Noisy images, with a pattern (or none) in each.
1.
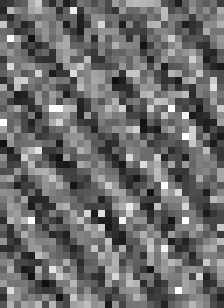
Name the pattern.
diagonal stripes
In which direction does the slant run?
top left to bottom right
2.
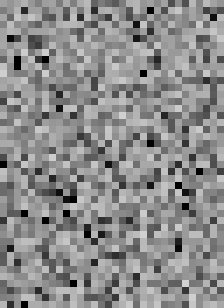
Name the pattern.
only noise
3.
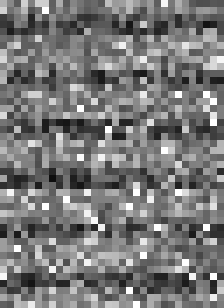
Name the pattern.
horizontal stripes
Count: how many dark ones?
6
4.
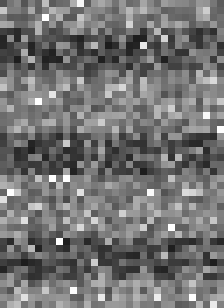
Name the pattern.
horizontal stripes
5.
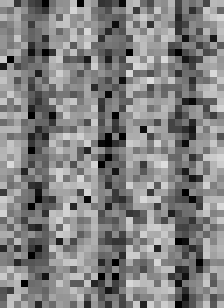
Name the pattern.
vertical stripes
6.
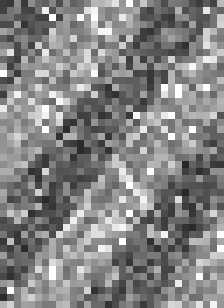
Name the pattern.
diagonal stripes
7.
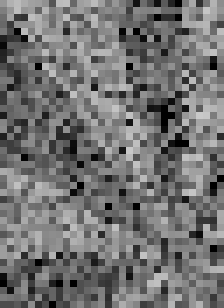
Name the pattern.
spokes from one point
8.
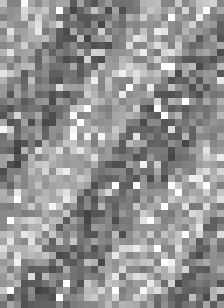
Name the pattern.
diagonal stripes
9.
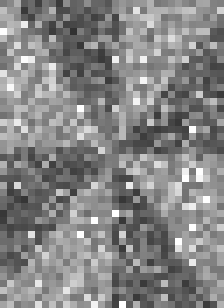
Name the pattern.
spokes from one point
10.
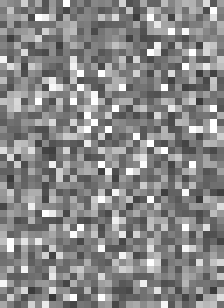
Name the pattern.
only noise
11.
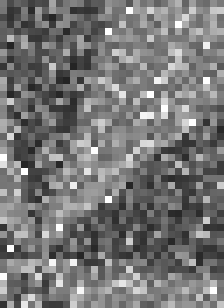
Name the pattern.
spokes from one point
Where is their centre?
bottom left
